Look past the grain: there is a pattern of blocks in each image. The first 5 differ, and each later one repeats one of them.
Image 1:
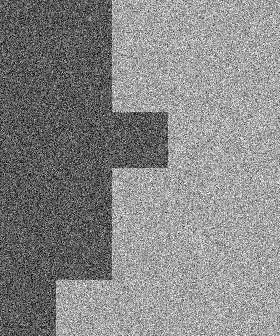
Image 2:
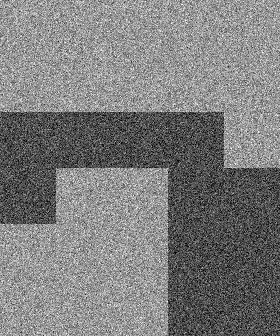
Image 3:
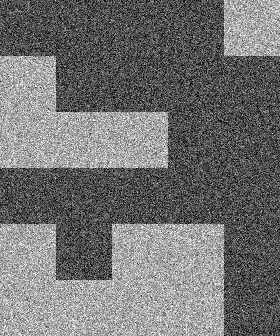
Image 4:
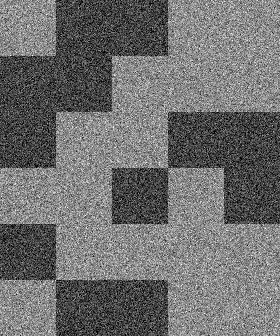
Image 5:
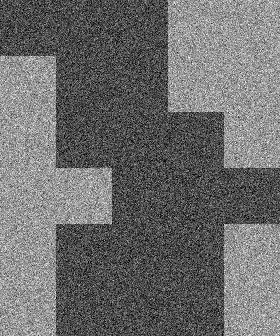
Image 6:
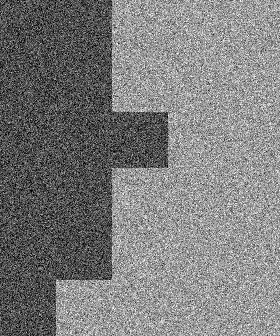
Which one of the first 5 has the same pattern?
1
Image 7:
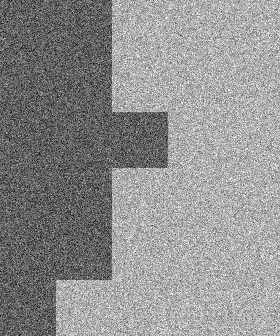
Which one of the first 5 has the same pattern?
1
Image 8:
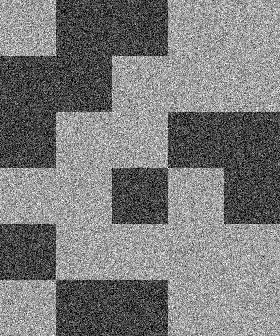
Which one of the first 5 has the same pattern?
4
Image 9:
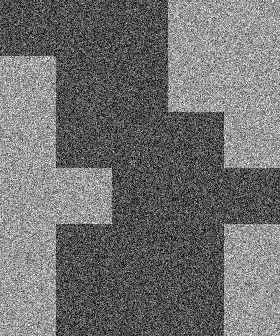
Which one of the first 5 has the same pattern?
5
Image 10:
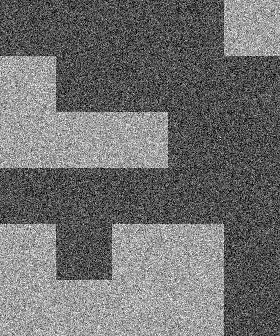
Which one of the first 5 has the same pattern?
3
